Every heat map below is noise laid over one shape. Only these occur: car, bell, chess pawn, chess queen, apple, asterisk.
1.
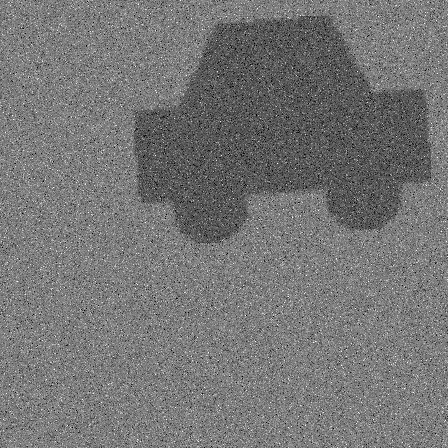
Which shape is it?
car
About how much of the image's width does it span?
two thirds
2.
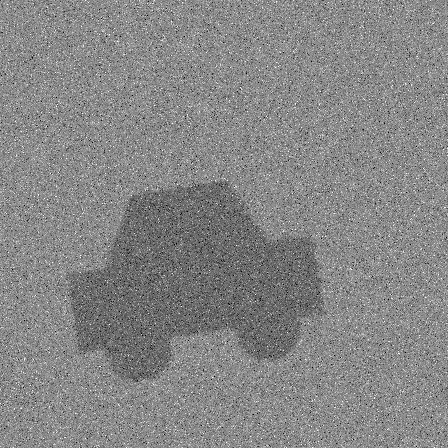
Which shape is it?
car
